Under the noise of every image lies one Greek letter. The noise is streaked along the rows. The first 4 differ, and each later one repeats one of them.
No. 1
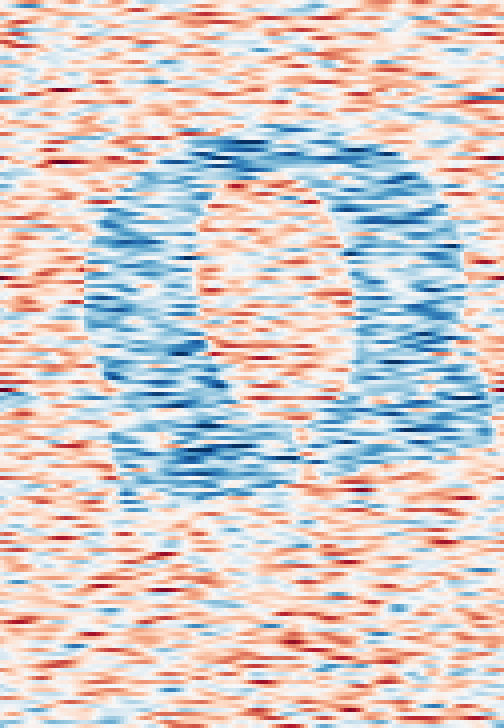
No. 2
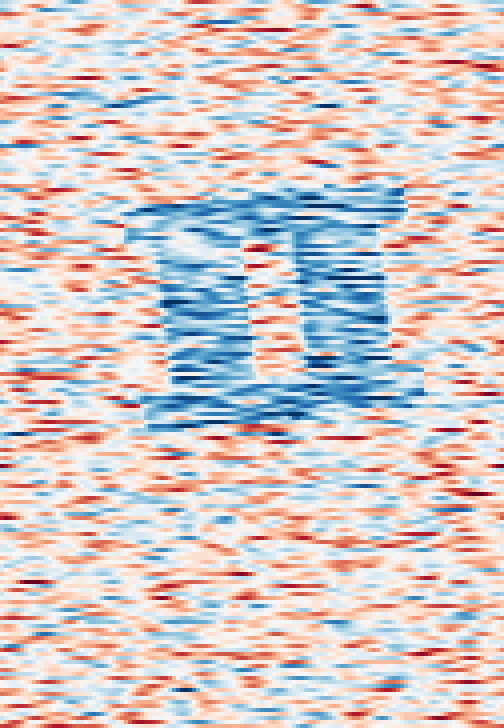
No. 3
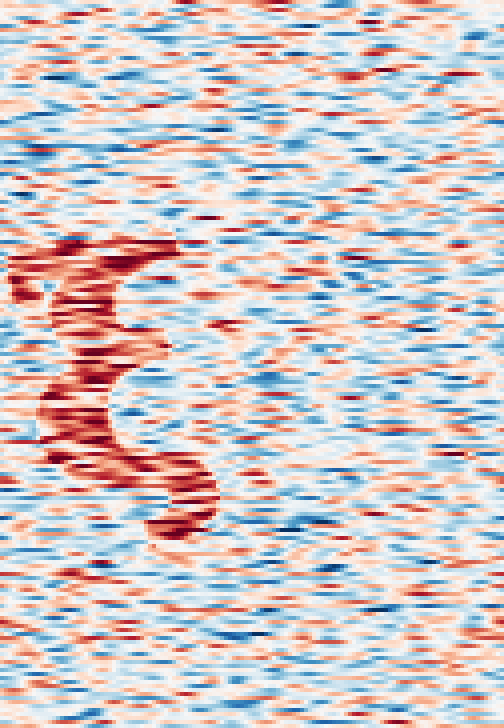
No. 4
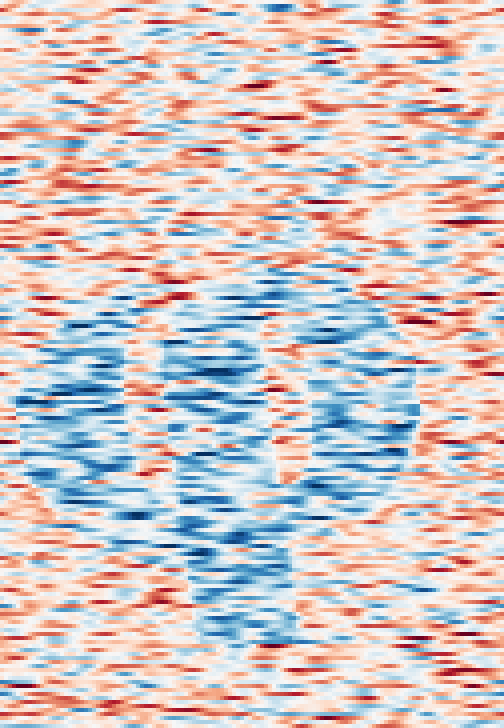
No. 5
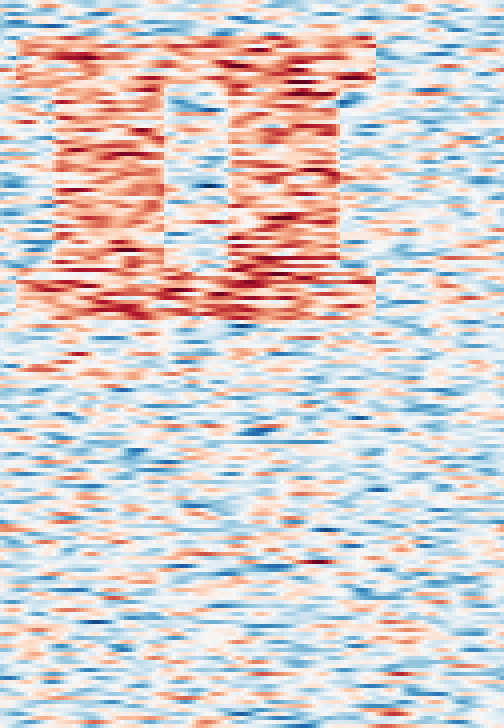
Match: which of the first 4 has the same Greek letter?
2
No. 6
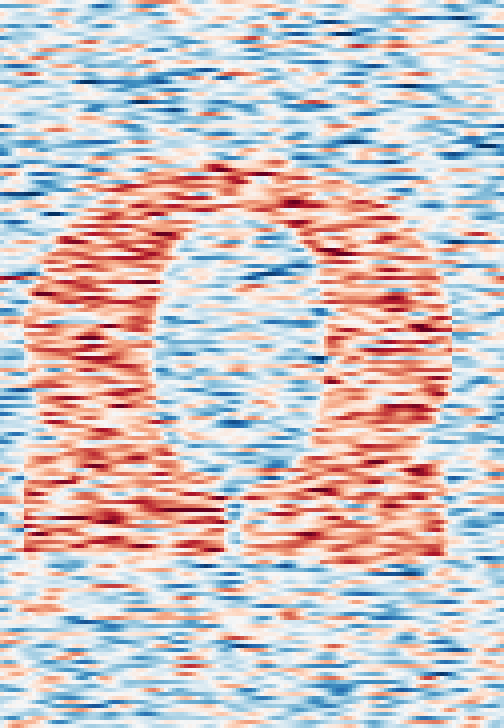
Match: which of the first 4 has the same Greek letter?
1
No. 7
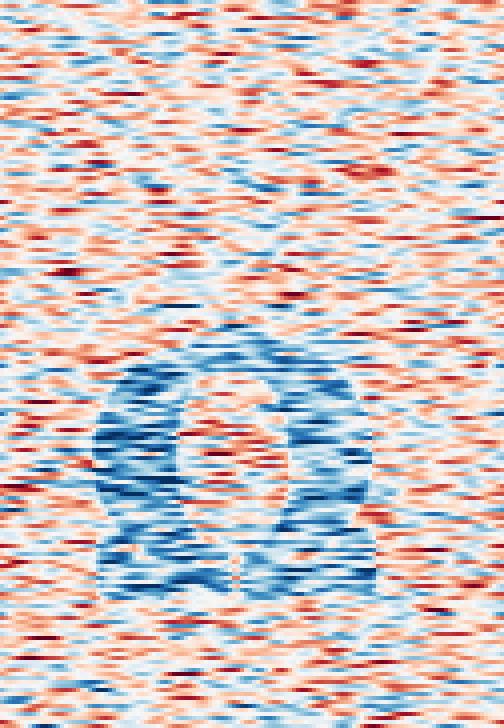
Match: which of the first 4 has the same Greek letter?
1
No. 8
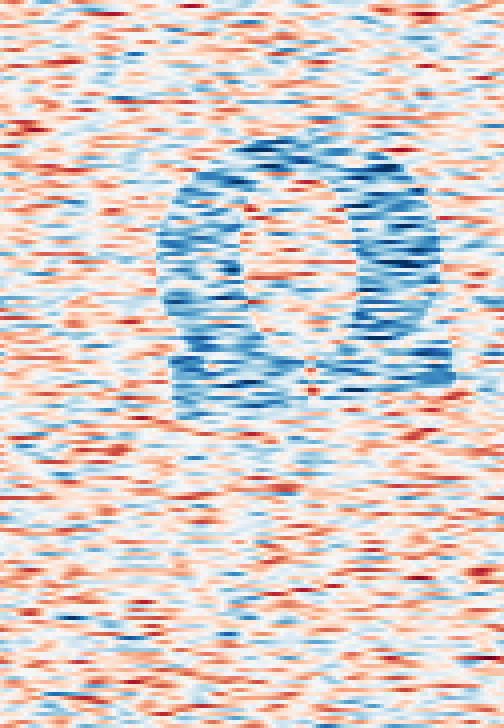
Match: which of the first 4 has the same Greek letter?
1
